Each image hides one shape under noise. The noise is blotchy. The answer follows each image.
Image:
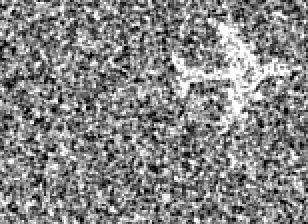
airplane
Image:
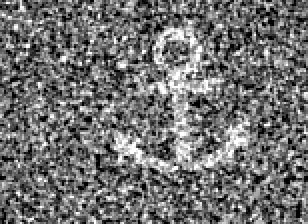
anchor
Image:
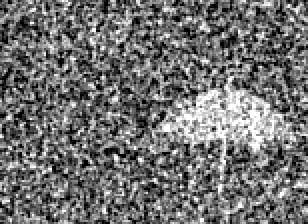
umbrella
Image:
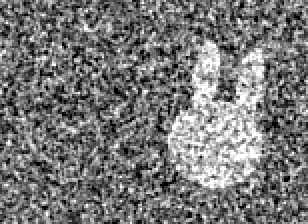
rabbit's head
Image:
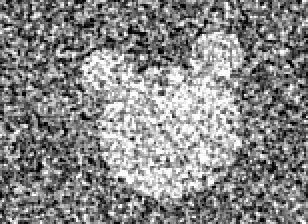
bear's head
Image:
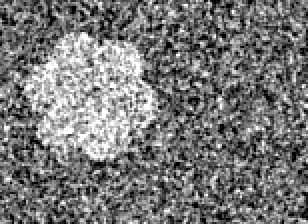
flower
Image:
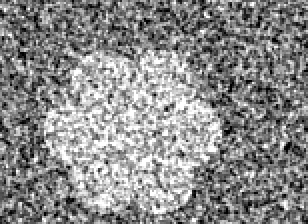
flower
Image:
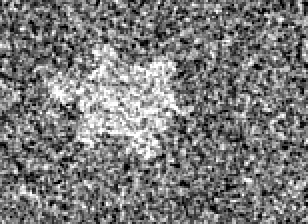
turtle
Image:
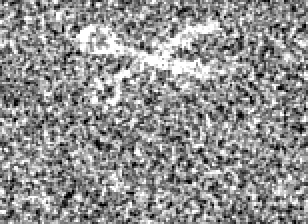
pair of scissors
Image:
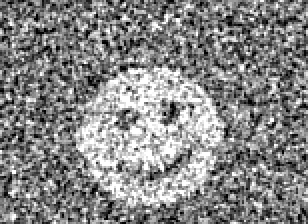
smiling face
